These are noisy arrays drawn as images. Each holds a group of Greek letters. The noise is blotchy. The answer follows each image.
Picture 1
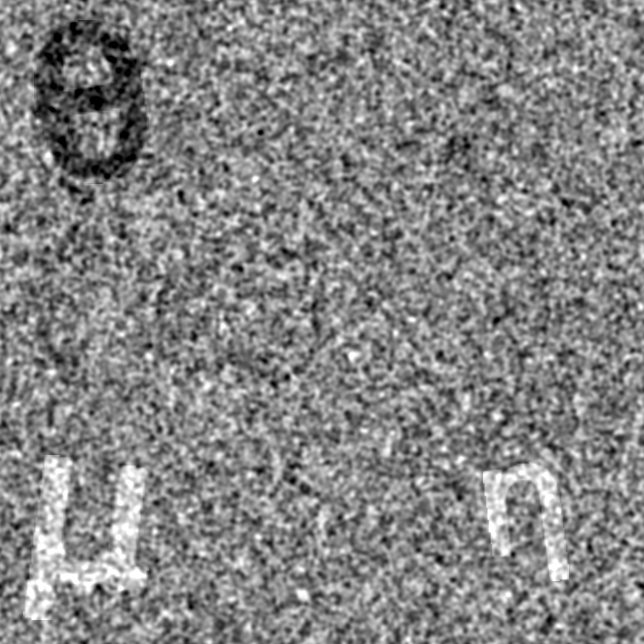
top left: dark theta; bottom left: light mu; bottom right: light eta
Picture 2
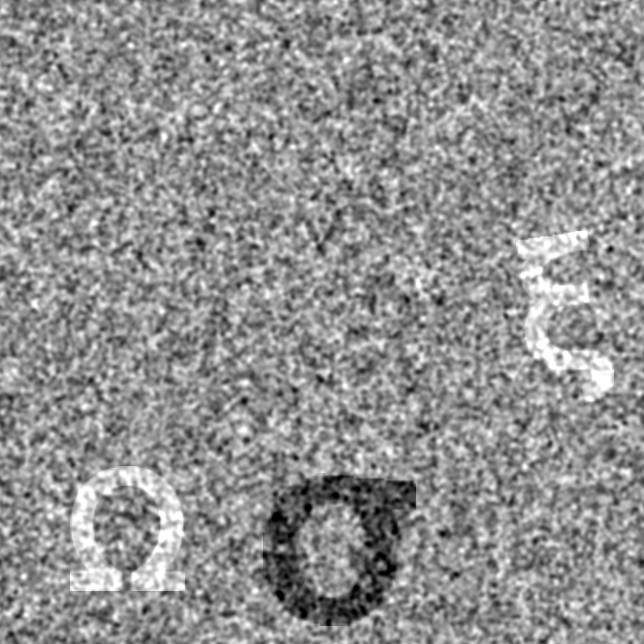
middle right: light xi; bottom left: light omega; bottom middle: dark sigma
